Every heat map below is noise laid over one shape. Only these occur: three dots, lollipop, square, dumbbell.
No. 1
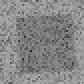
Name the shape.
square
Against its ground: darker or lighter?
darker
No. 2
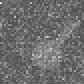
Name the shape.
lollipop
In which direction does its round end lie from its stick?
down and left
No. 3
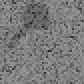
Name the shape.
lollipop
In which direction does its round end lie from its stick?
up and right
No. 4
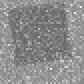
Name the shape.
square
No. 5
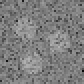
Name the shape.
three dots
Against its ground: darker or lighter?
lighter
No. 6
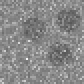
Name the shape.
three dots
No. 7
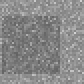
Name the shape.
square
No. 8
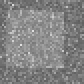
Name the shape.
square
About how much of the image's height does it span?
two thirds
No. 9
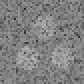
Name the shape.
three dots
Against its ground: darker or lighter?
lighter
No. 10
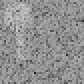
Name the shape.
lollipop
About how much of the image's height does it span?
two thirds
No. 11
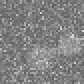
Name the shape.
dumbbell
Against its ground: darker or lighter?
lighter
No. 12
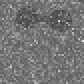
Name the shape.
dumbbell
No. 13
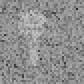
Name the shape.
lollipop
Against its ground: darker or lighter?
lighter
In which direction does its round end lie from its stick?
up
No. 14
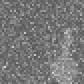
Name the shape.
lollipop
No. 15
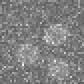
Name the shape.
three dots
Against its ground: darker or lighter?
lighter
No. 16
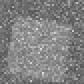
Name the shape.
square
